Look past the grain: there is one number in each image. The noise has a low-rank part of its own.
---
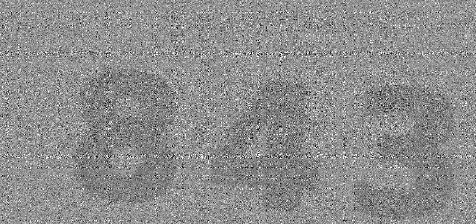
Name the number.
843
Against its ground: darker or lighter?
darker
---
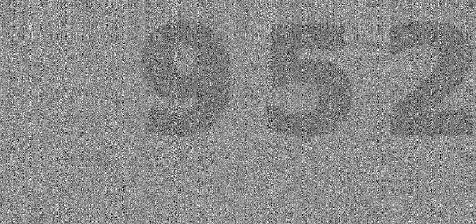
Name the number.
952
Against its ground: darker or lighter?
darker
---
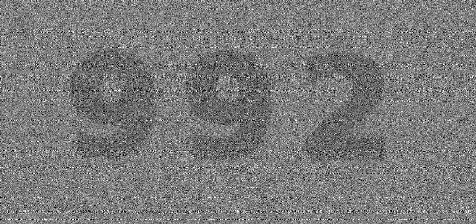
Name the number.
992
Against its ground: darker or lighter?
darker
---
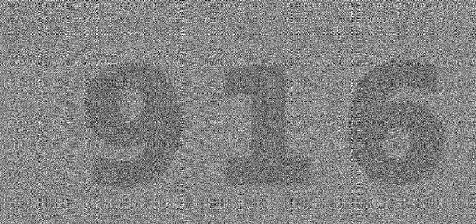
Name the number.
916
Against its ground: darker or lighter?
darker
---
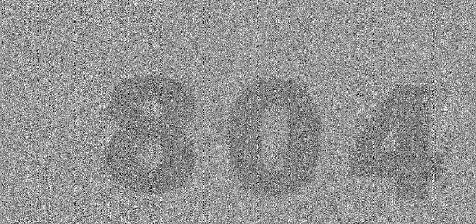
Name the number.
804
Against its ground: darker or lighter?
darker
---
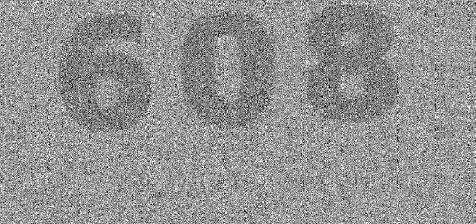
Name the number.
608
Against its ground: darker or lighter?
darker
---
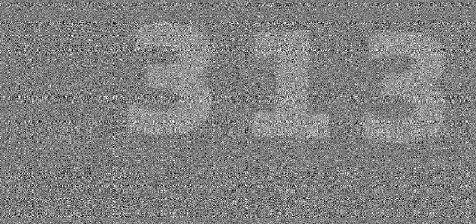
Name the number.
313
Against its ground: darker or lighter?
lighter
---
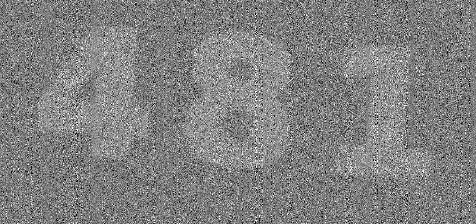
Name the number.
481
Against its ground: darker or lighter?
lighter
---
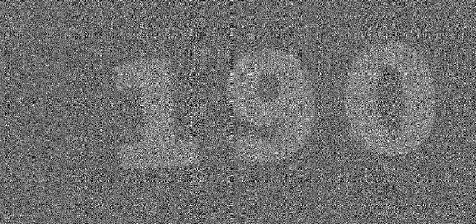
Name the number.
190
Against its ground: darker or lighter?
lighter
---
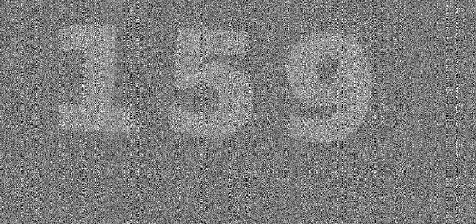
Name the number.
159
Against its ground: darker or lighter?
lighter
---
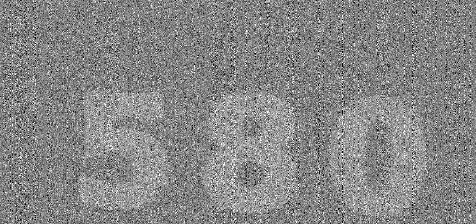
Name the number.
580
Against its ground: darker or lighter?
lighter
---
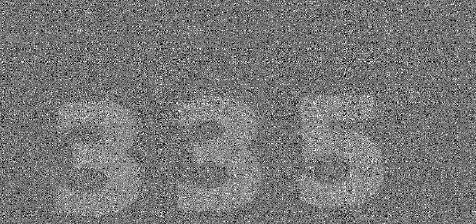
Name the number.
335
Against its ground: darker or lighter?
lighter
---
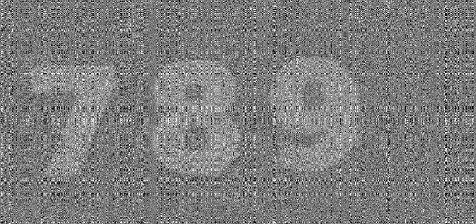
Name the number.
789
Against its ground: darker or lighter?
lighter
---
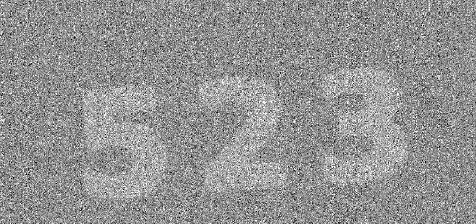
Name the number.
523
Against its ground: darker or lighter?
lighter
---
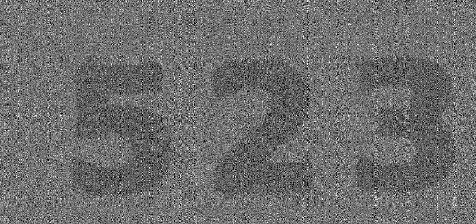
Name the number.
523
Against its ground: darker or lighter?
darker
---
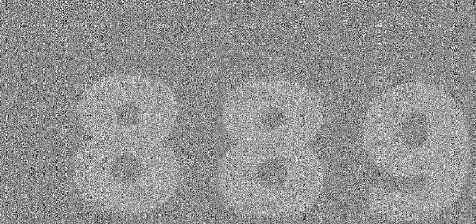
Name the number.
889
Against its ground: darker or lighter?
lighter
